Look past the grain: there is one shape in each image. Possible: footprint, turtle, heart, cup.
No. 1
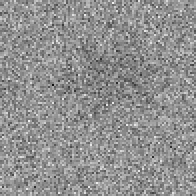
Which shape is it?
turtle
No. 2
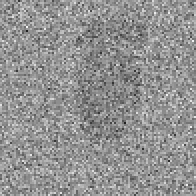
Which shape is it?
footprint
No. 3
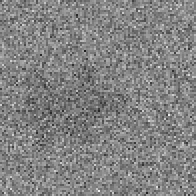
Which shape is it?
turtle
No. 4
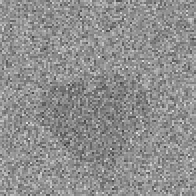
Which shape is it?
heart
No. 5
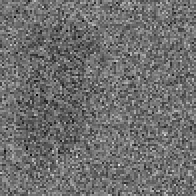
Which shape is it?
footprint
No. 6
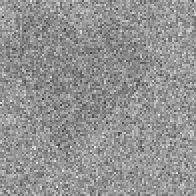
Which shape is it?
heart
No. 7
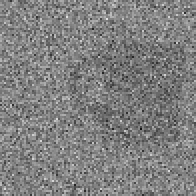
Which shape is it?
cup
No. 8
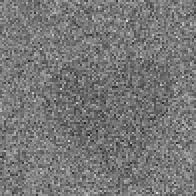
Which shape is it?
heart
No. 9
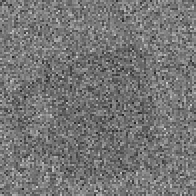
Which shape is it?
cup
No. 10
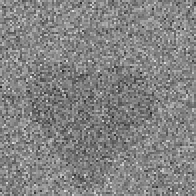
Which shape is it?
heart
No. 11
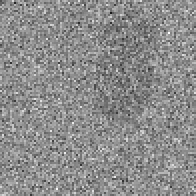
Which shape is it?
footprint
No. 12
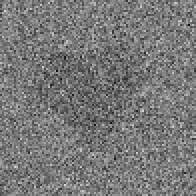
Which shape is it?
heart
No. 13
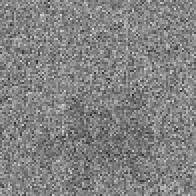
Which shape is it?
turtle
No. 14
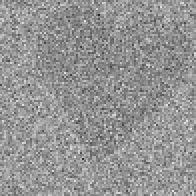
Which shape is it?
heart
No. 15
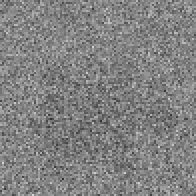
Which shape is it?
turtle
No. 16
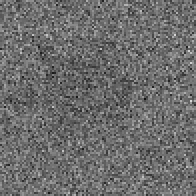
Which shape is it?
turtle
